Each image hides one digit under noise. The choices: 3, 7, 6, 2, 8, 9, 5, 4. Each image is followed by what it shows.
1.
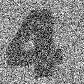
4
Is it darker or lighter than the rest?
darker
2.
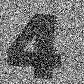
4
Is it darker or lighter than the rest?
darker
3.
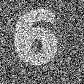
6
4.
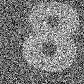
8
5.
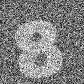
8
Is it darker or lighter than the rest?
lighter
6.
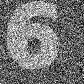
6
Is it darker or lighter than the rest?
lighter
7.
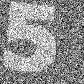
5
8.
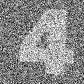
4
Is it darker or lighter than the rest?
lighter
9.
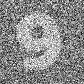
9
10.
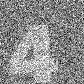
4
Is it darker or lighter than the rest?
lighter
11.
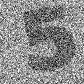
5
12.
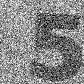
5
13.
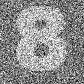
8
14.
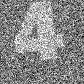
4
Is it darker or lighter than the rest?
lighter
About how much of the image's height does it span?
two thirds
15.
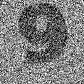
9
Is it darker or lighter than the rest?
darker
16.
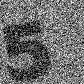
5
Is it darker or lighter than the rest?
darker
